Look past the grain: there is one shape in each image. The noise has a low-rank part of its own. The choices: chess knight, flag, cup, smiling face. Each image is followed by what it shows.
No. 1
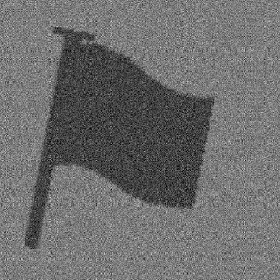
flag
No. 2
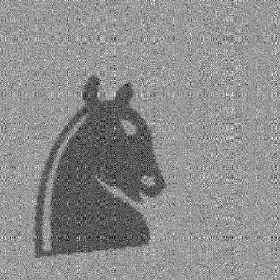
chess knight
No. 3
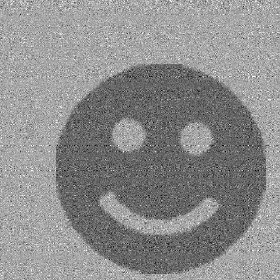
smiling face
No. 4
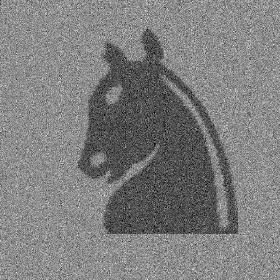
chess knight
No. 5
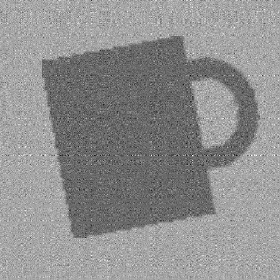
cup
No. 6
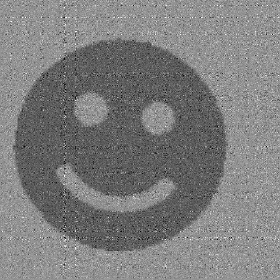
smiling face
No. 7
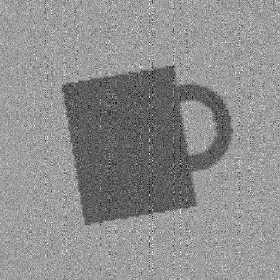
cup
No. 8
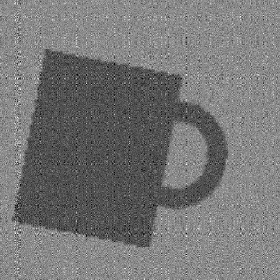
cup
